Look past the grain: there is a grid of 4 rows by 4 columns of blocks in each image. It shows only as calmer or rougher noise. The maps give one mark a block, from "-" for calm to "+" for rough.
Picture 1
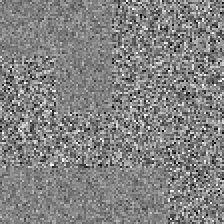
- - + +
+ - + +
+ + + +
- - - +
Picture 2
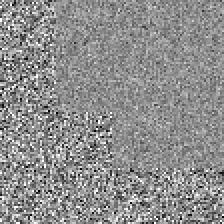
+ - - -
+ - - -
+ + - -
+ + + +
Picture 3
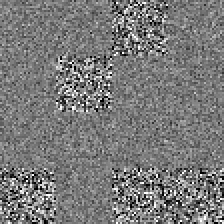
- - + -
- + - -
- - - -
+ - + +
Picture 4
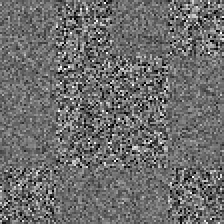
- + - +
- + + -
- + + -
+ - - +
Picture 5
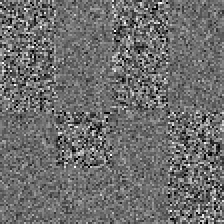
+ - + -
+ - + -
- + - +
- - - +
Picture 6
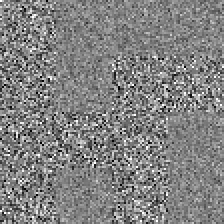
+ - - -
+ - + +
+ + + -
+ - + -
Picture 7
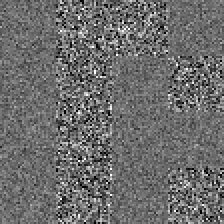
- + + -
- + - +
- + - -
- + - +
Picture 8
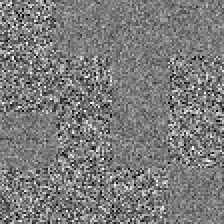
+ - - -
+ + - +
- + - +
+ + + -
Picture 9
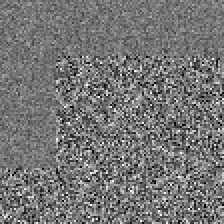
- - - -
- + + +
- + + +
+ + + +
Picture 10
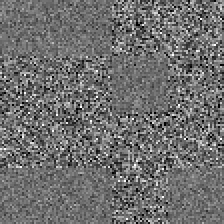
- - + +
+ + - +
+ + + +
- - + -
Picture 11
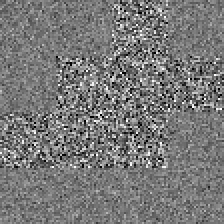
- - + -
- + + +
+ + + -
- - - -
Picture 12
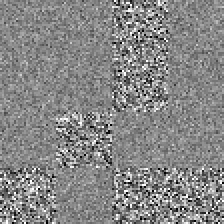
- - + -
- - + -
- + - -
+ - + +
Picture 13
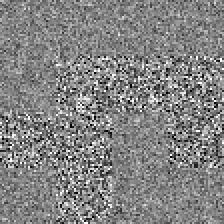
- - - -
- + + +
+ + - +
- + - -
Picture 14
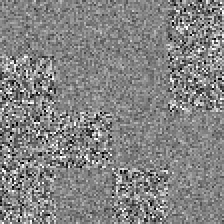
- - - +
+ - - +
+ + - -
+ - + -
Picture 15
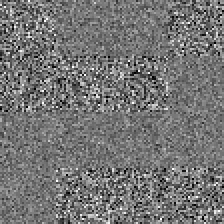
+ - - +
+ + + -
- - - -
- + + +
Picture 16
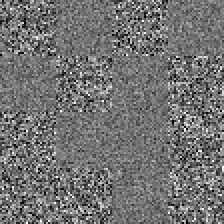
+ - + -
- + - +
+ - - +
+ + - +
